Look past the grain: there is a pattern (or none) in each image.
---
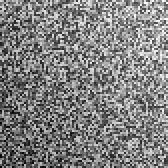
a smooth slope
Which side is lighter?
top right
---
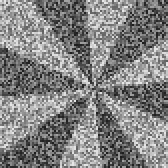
spokes from one point
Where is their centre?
centre
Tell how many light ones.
6
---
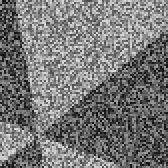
spokes from one point
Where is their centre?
bottom left
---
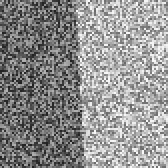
a sharp edge
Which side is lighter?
right
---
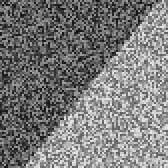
a sharp edge
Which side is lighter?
bottom right
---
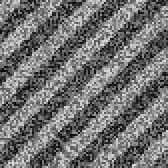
diagonal stripes
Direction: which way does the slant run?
bottom left to top right
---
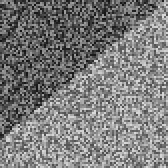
a sharp edge
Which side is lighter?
bottom right
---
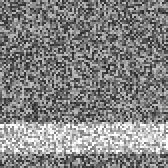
one horizontal stripe
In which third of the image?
bottom
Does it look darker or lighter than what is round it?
lighter
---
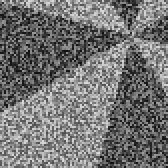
spokes from one point
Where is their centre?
top right
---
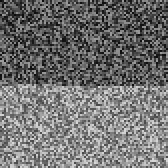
a sharp edge
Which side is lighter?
bottom
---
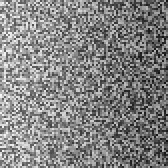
a smooth slope
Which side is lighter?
left
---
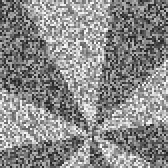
spokes from one point
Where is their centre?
bottom middle
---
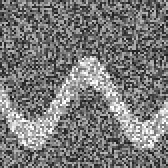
a wavy band
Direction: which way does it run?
left to right
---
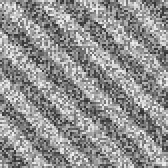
diagonal stripes
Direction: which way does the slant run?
top left to bottom right
